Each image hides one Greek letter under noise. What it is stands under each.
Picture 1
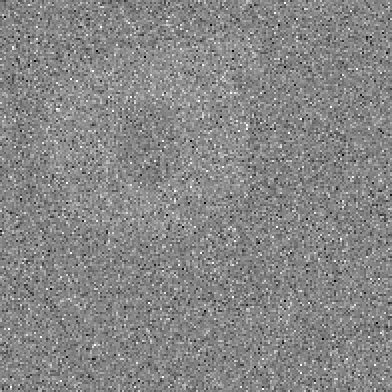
sigma
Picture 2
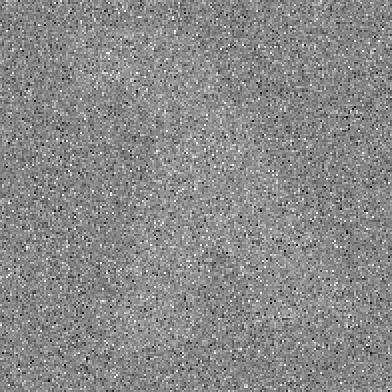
lambda
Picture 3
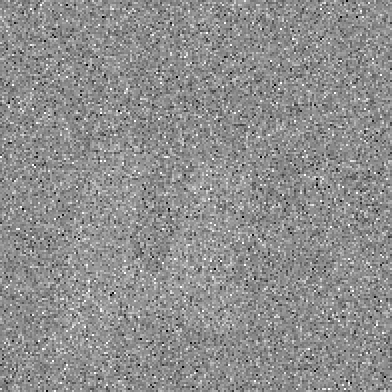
mu
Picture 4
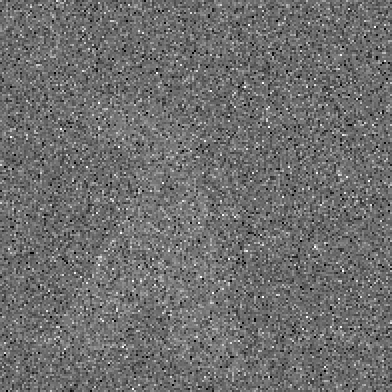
lambda
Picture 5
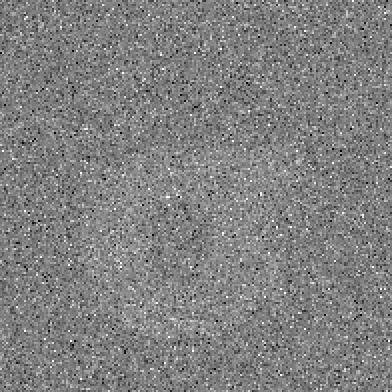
sigma
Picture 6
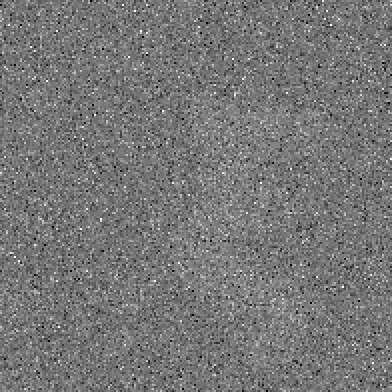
xi
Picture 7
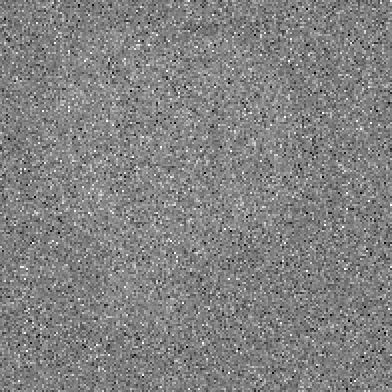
phi
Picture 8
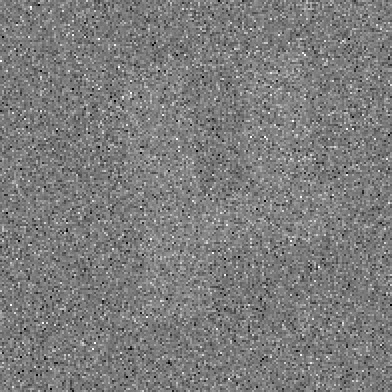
mu
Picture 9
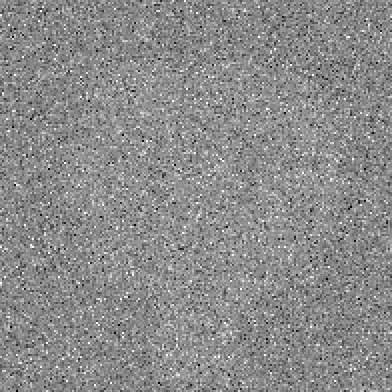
phi
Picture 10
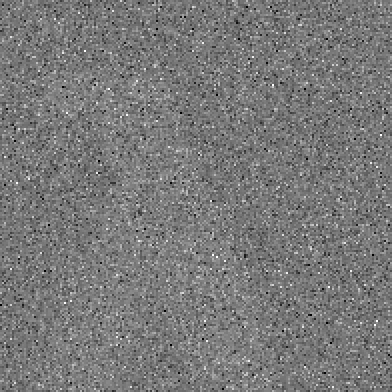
lambda
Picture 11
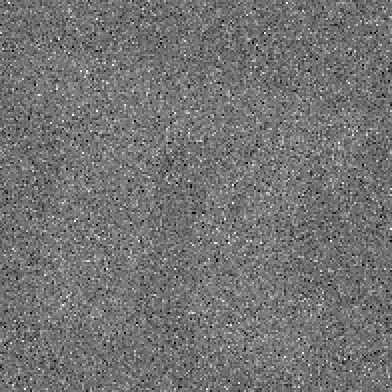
pi
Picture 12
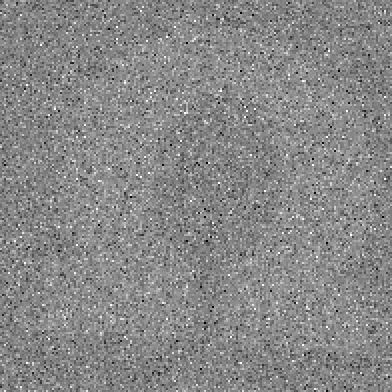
omega
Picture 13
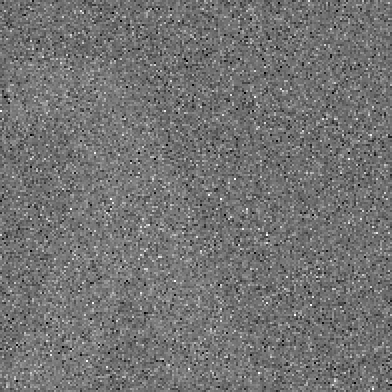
lambda
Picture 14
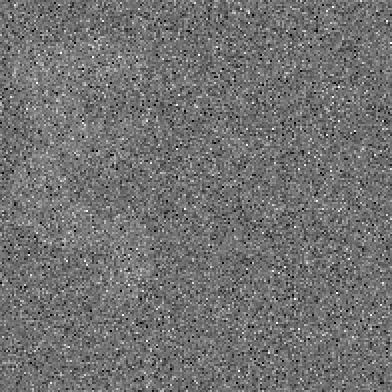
xi
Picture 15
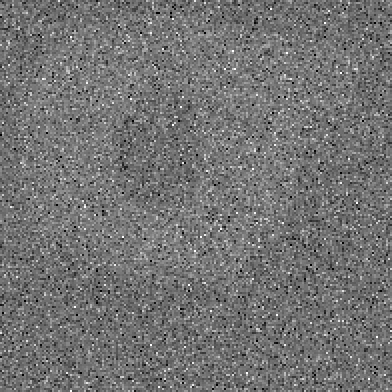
sigma
